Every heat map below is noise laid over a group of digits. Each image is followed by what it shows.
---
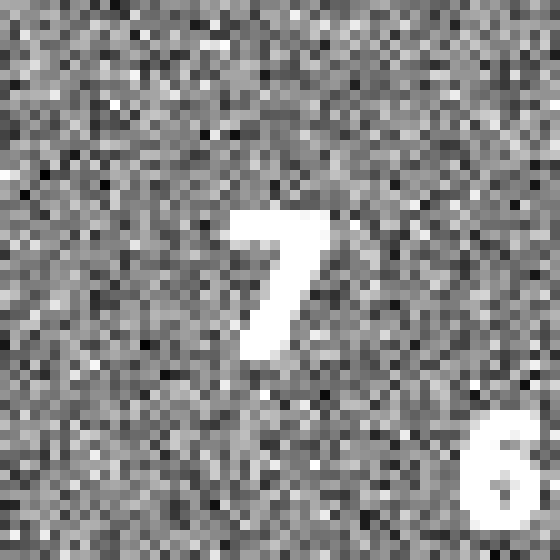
centre: 7; bottom right: 6
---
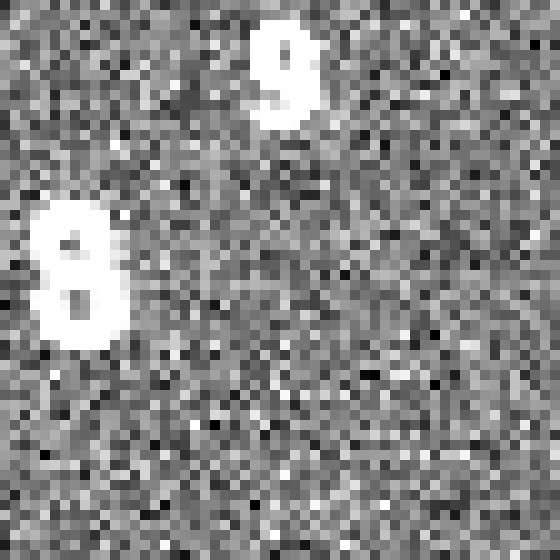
top middle: 9; middle left: 8
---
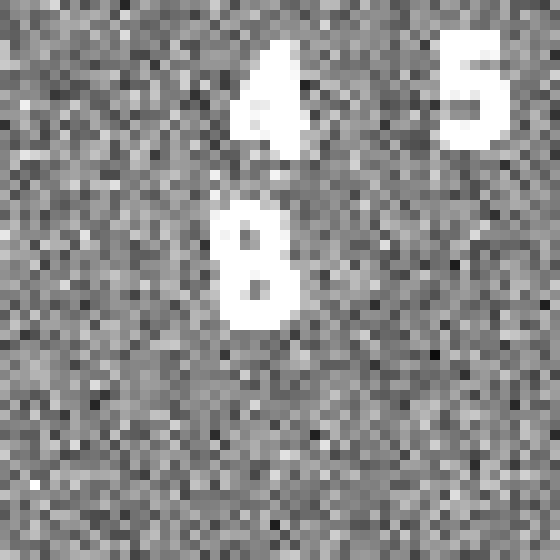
top middle: 4; top right: 5; centre: 8
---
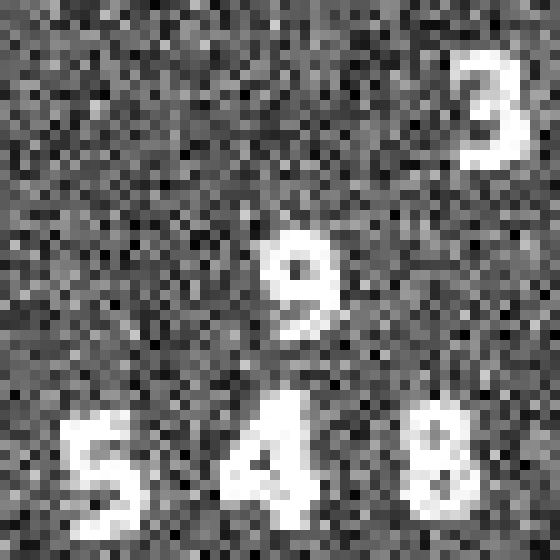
top right: 3; centre: 9; bottom left: 5; bottom middle: 4; bottom right: 8
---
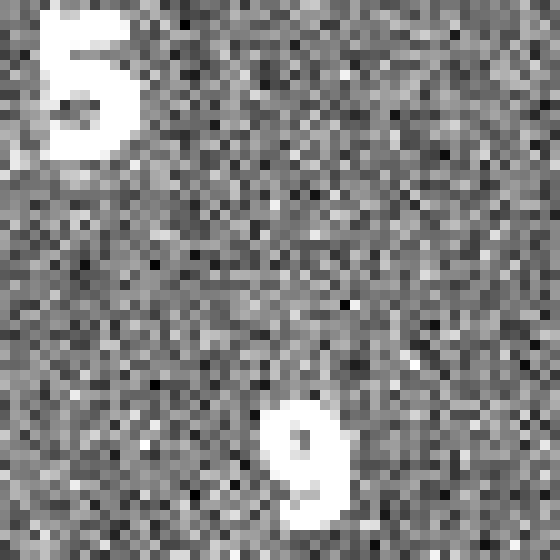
top left: 5; bottom middle: 9
